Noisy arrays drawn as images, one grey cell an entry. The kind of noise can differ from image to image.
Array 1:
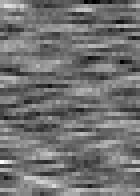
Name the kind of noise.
streaked along the rows
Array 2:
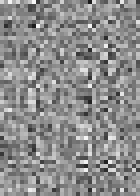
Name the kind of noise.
low rank plus noise
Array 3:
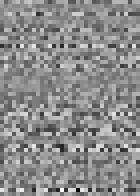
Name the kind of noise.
rows of uneven size
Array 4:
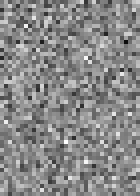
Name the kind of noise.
independent entries
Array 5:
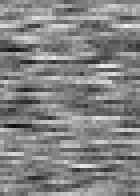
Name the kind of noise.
streaked along the rows
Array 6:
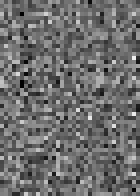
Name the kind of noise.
low rank plus noise
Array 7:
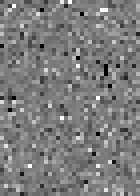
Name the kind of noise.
heavy tails
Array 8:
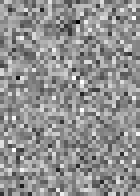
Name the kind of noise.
independent entries
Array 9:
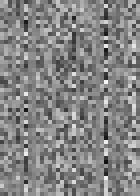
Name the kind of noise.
columns of uneven size
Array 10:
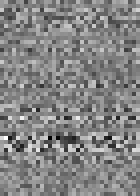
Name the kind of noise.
rows of uneven size
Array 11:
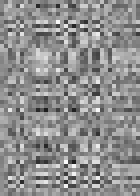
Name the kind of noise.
low rank plus noise
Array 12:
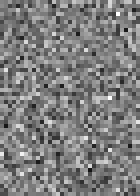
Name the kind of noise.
independent entries
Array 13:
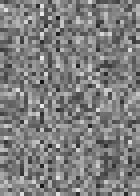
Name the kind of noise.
low rank plus noise
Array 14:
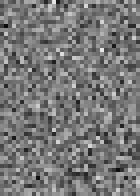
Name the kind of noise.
independent entries
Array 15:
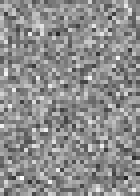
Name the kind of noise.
independent entries
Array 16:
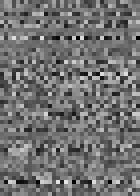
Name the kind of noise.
rows of uneven size
